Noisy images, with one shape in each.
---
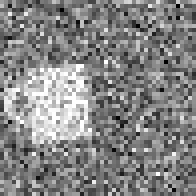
light cup, middle left
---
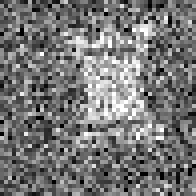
light chess rook
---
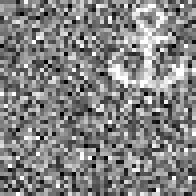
light anchor, top right
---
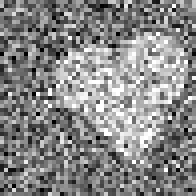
light heart
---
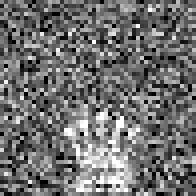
light chess queen, bottom middle
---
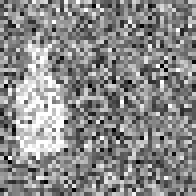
light bottle
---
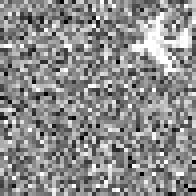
light airplane, top right
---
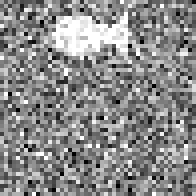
light fish, top middle
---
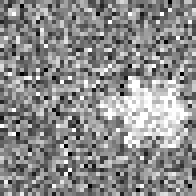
light turtle
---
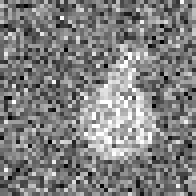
light pear
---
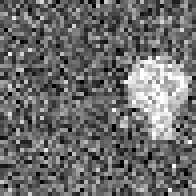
light light bulb, middle right
